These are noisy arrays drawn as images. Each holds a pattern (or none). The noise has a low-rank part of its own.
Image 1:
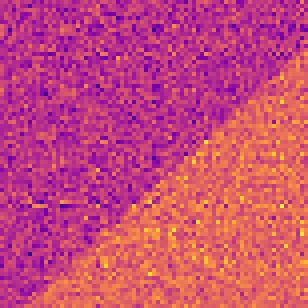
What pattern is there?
a sharp edge
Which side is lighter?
bottom right
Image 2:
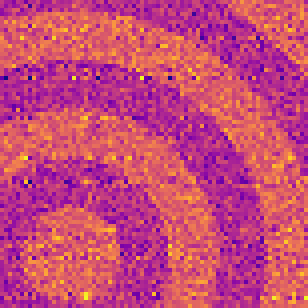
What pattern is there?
rings round one point
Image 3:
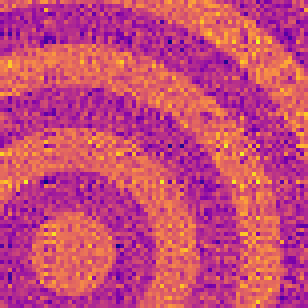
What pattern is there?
rings round one point
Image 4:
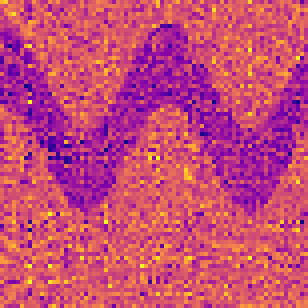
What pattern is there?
a wavy band
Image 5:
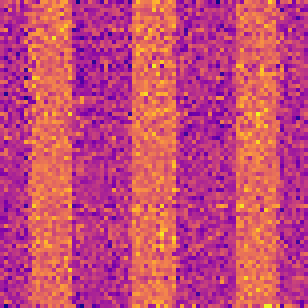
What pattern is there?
vertical stripes
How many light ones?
3
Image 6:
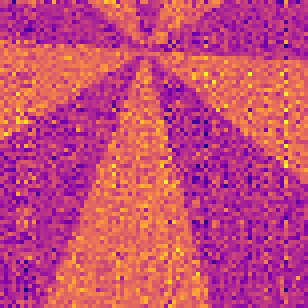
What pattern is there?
spokes from one point
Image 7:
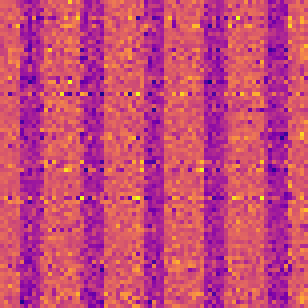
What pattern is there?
vertical stripes
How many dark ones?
5
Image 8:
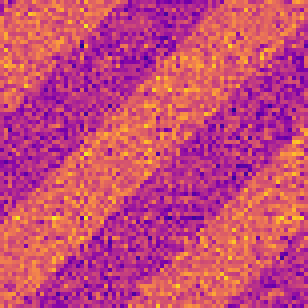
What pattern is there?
diagonal stripes
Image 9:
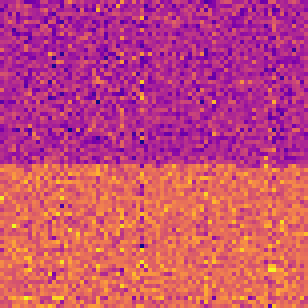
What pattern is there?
a sharp edge
